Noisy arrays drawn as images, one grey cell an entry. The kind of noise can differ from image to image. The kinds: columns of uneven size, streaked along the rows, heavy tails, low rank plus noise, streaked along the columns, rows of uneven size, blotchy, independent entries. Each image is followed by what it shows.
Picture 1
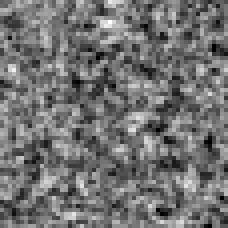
blotchy
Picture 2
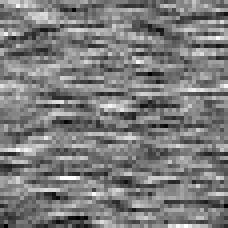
streaked along the rows
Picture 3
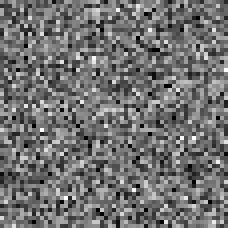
independent entries
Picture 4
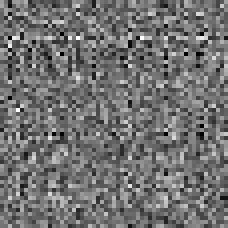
low rank plus noise
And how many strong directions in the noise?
three or four
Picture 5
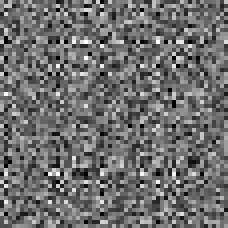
low rank plus noise
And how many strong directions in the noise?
one
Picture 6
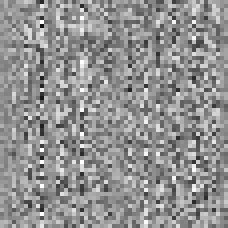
columns of uneven size
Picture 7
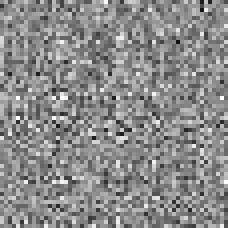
low rank plus noise
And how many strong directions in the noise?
five to eight
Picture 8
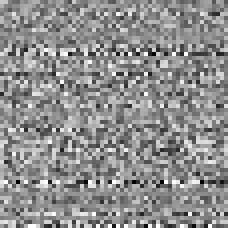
rows of uneven size
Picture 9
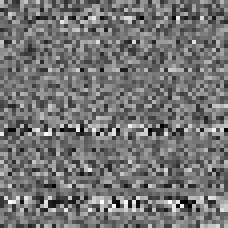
rows of uneven size
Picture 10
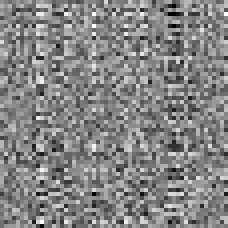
low rank plus noise
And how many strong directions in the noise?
one
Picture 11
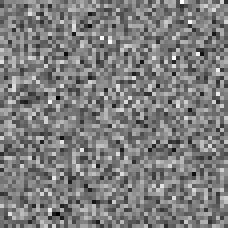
independent entries
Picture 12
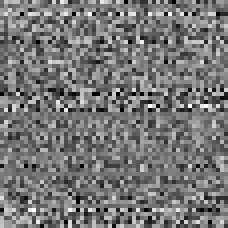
rows of uneven size
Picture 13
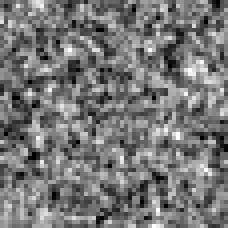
blotchy
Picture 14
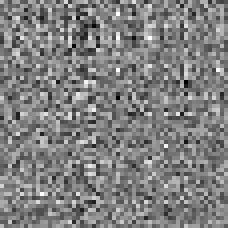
low rank plus noise
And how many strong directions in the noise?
three or four
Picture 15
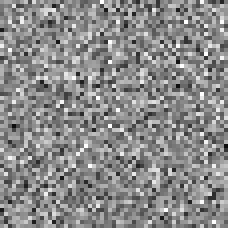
independent entries
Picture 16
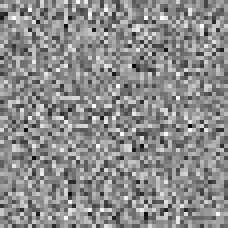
low rank plus noise
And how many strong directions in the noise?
five to eight
